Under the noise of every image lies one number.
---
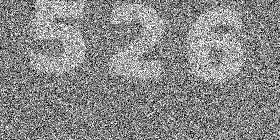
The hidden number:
526
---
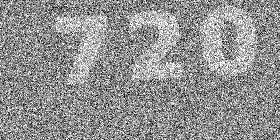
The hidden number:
720
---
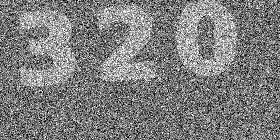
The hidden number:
320
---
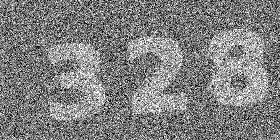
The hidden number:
328
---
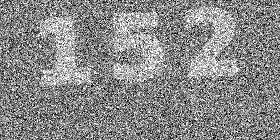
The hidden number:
152
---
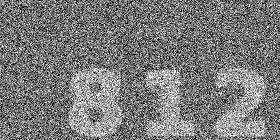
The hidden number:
812
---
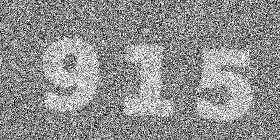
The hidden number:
915
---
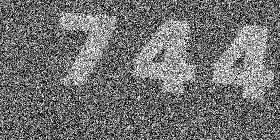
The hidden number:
744
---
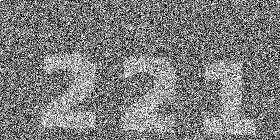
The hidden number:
221
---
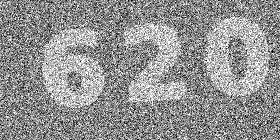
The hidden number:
620
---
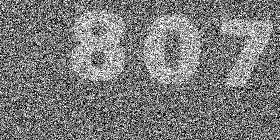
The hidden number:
807
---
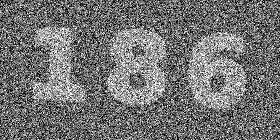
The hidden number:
186
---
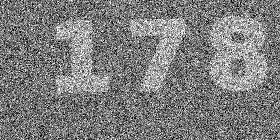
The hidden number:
178
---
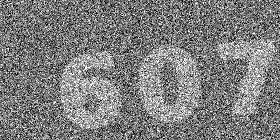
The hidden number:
607
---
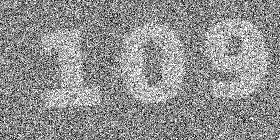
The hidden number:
109
